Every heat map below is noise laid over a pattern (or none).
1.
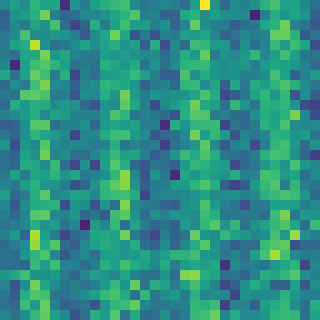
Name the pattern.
vertical stripes
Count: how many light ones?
4
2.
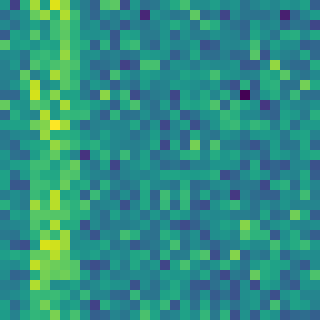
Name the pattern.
one vertical stripe
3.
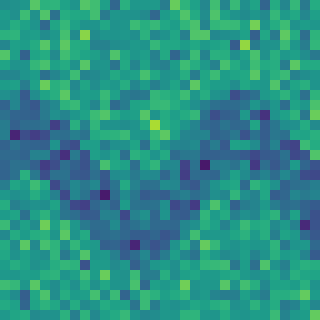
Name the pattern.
a wavy band
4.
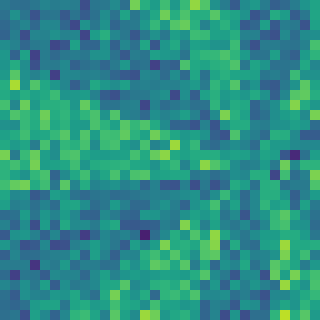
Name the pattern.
spokes from one point
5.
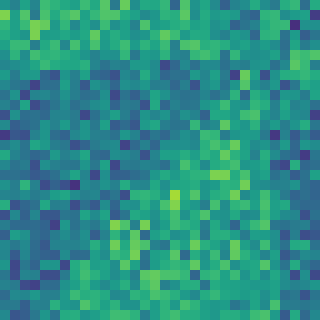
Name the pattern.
spokes from one point
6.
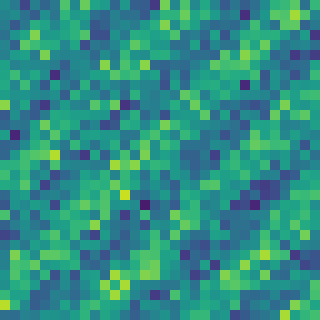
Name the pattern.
diagonal stripes
